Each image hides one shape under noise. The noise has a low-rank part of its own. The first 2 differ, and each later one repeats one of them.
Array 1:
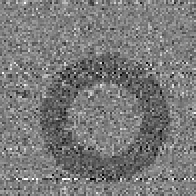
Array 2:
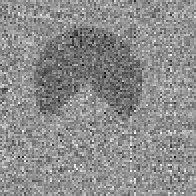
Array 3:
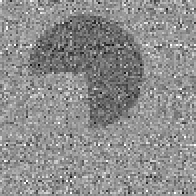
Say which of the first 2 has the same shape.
2
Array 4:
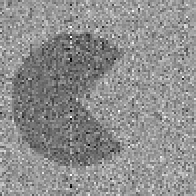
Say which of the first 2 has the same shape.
2
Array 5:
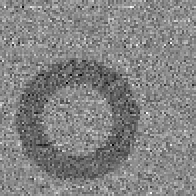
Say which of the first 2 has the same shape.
1
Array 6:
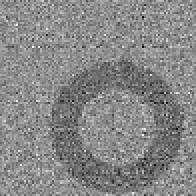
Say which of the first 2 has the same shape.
1
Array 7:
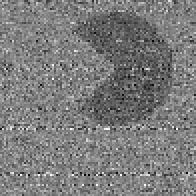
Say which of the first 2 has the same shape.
2
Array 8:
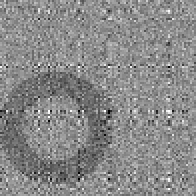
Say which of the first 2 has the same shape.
1
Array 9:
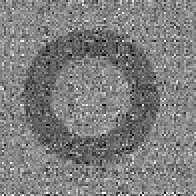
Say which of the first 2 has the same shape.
1
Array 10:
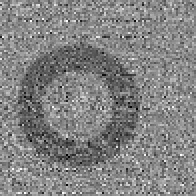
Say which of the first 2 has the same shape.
1
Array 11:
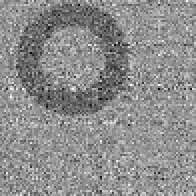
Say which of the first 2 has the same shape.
1
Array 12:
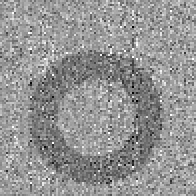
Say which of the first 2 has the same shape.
1
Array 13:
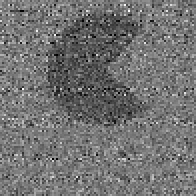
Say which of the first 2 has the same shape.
2
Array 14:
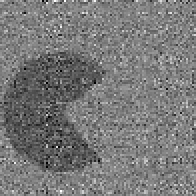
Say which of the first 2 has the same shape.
2
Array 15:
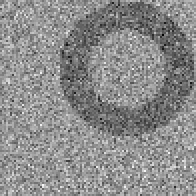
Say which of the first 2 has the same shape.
1
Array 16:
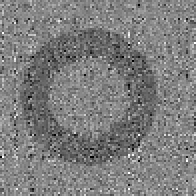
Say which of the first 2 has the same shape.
1
